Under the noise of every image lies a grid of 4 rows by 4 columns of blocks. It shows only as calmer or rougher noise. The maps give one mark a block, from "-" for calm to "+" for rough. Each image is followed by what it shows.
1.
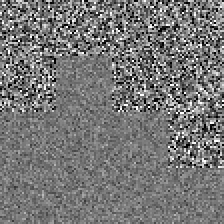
+ + + +
+ - + +
- - - +
- - - -
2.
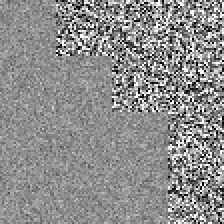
- + + +
- - + +
- - - +
- - - +
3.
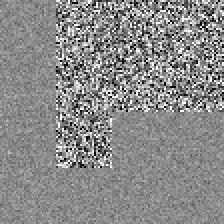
- + + +
- + + +
- + - -
- - - -
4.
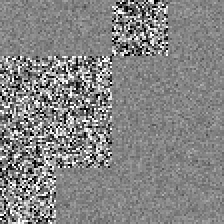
- - + -
+ + - -
+ + - -
+ - - -
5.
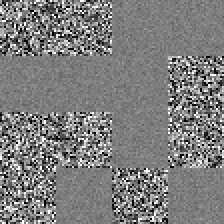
+ + - -
- - - +
+ + - +
+ - + -
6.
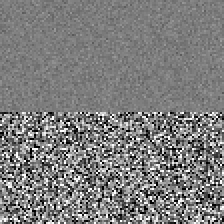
- - - -
- - - -
+ + + +
+ + + +
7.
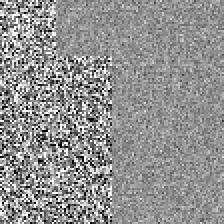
+ - - -
+ + - -
+ + - -
+ + - -
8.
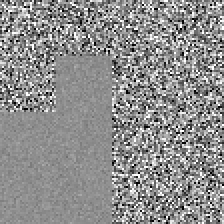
+ + + +
+ - + +
- - + +
- - + +
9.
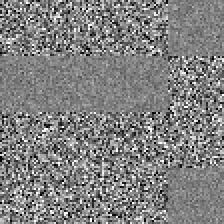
+ + + -
- - - +
+ + + +
+ + + -
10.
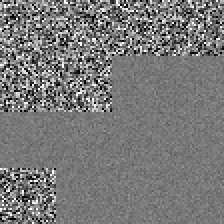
+ + + +
+ + - -
- - - -
+ - - -
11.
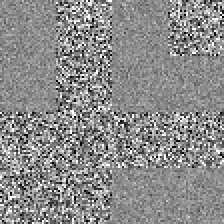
- + - +
- + - -
+ + + +
+ + - -
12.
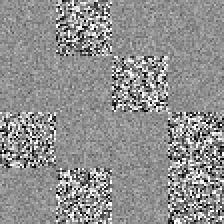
- + - -
- - + -
+ - - +
- + - +
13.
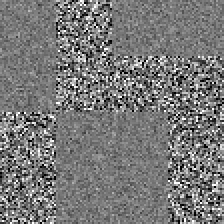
- + - -
- + + +
+ - - +
+ - - +
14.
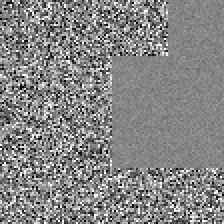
+ + + -
+ + - -
+ + - -
+ + + +
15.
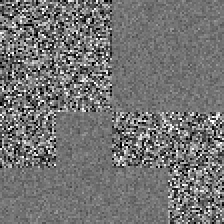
+ + - -
+ + - -
+ - + +
- - - +
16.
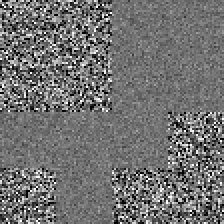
+ + - -
+ + - -
- - - +
+ - + +
